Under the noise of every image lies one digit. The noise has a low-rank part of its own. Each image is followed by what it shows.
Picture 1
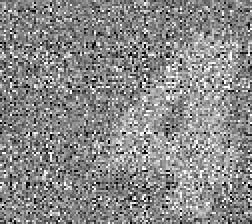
4
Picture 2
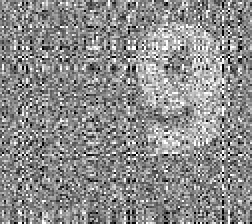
9
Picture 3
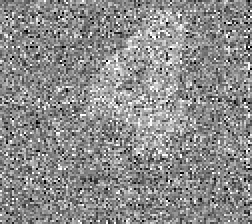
4
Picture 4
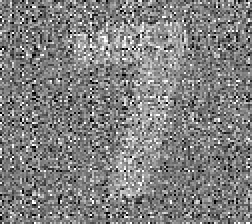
7
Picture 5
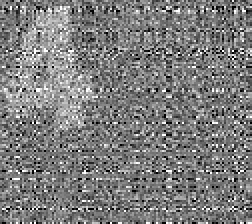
4
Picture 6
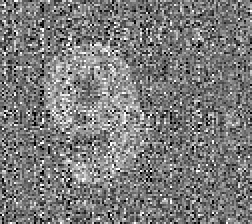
9
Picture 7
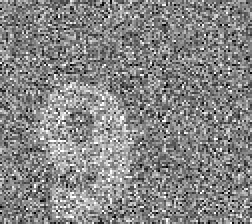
9
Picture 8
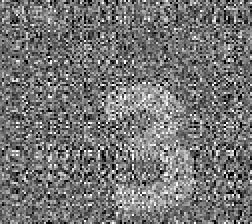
3
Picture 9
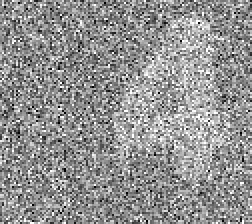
4
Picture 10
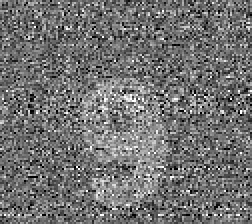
9
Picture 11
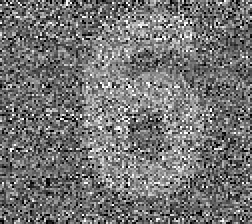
6
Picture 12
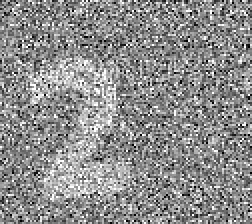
2
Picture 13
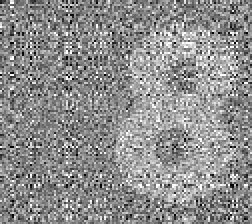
8
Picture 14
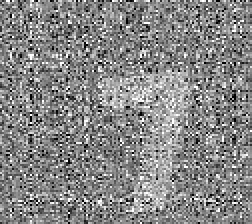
7
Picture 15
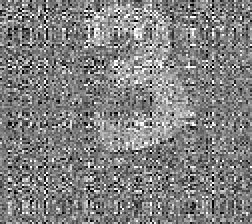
3
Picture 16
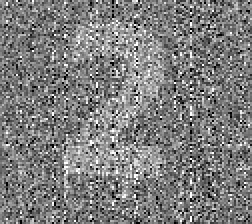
2
